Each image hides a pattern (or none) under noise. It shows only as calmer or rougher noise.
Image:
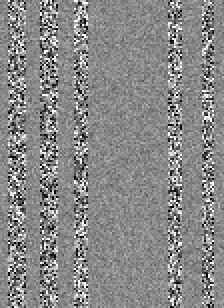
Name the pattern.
bands of columns
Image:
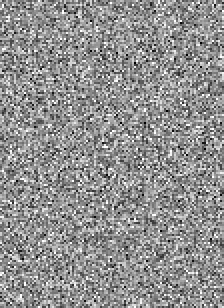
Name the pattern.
only noise
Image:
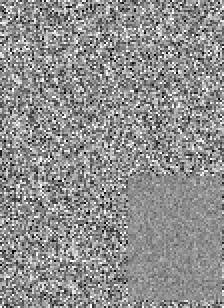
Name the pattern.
one block
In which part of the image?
bottom right
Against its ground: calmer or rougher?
calmer
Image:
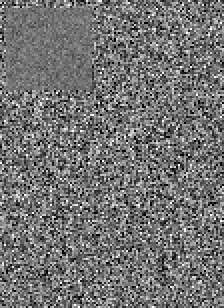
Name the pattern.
one block
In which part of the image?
top left
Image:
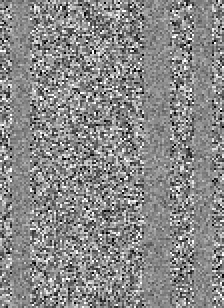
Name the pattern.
bands of columns
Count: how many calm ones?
3
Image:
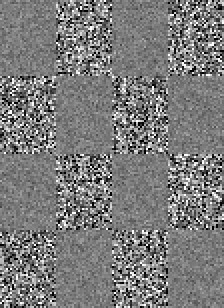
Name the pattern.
a checkerboard
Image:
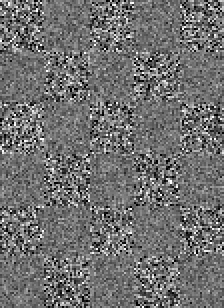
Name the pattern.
a checkerboard
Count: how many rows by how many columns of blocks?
6 by 5
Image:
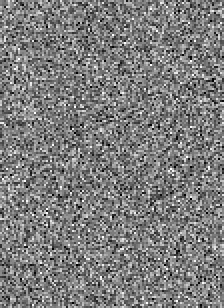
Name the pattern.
only noise
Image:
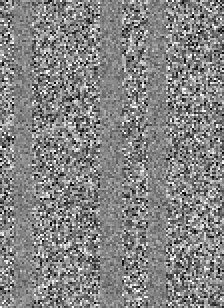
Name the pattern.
bands of columns
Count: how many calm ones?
3
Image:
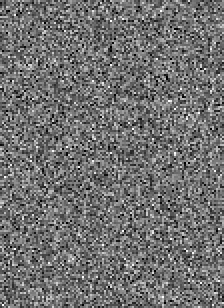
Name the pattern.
only noise
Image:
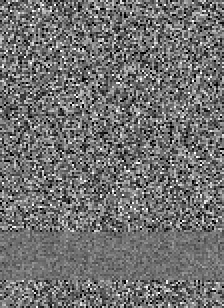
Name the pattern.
one band of rows
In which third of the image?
bottom
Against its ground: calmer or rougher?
calmer
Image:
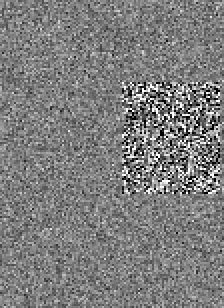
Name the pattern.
one block
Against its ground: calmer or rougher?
rougher
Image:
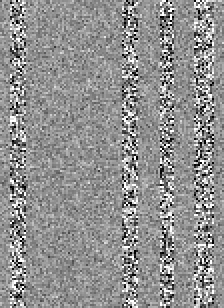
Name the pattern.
bands of columns
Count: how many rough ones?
4
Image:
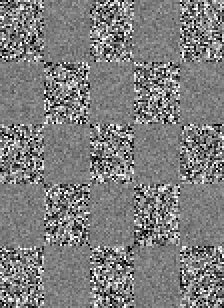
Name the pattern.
a checkerboard
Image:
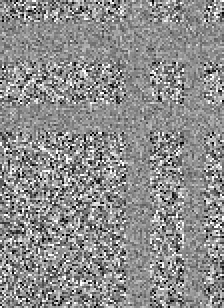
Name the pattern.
bands of rows crossing bands of columns
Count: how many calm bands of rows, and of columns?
2 and 2
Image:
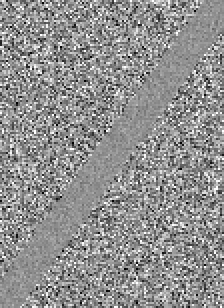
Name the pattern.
a diagonal band
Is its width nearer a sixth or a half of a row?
a sixth
